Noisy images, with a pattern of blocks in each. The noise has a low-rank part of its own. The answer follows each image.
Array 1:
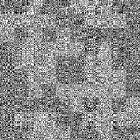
the same after a half turn
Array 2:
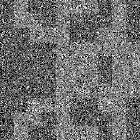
top and bottom mirror each other
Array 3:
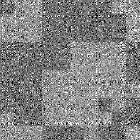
mirrored about the diagonal from the top left
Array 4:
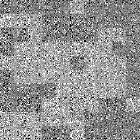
no symmetry
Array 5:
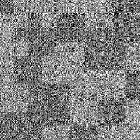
mirrored about the diagonal from the top left
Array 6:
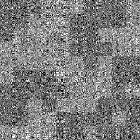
mirrored about the diagonal from the top left
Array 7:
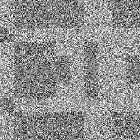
top and bottom mirror each other
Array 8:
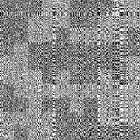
no symmetry
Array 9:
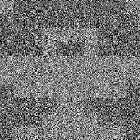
left and right mirror each other
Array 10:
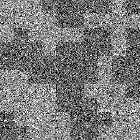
mirrored about the diagonal from the bottom left
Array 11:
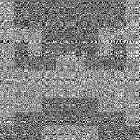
left and right mirror each other
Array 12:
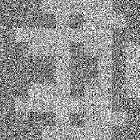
top and bottom mirror each other
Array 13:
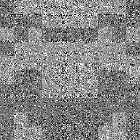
left and right mirror each other
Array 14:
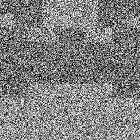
left and right mirror each other
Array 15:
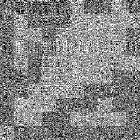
mirrored about the diagonal from the bottom left
